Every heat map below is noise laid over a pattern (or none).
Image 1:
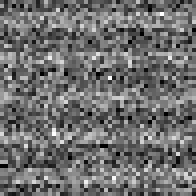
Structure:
horizontal stripes
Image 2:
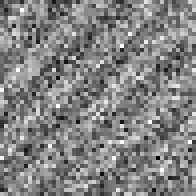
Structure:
diagonal stripes
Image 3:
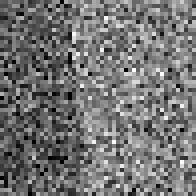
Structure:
a sharp edge
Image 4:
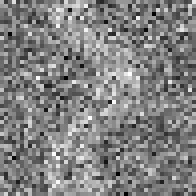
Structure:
a wavy band
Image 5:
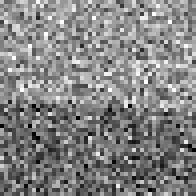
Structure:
a sharp edge
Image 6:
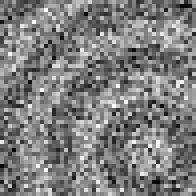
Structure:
rings round one point
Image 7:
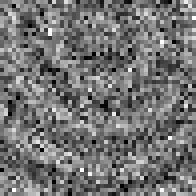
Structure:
rings round one point
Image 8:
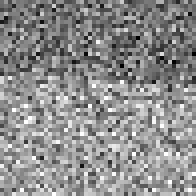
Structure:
a sharp edge
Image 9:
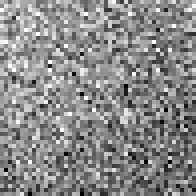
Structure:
a smooth slope
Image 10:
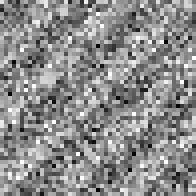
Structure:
diagonal stripes
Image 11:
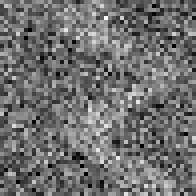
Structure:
a wavy band
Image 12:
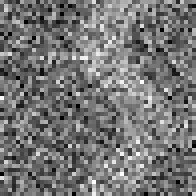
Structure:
a wavy band
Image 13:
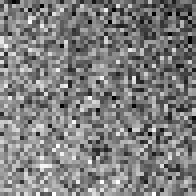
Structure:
a smooth slope
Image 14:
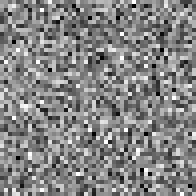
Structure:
only noise
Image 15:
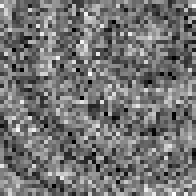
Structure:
rings round one point
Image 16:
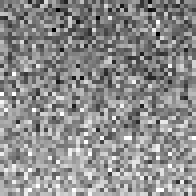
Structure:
a smooth slope
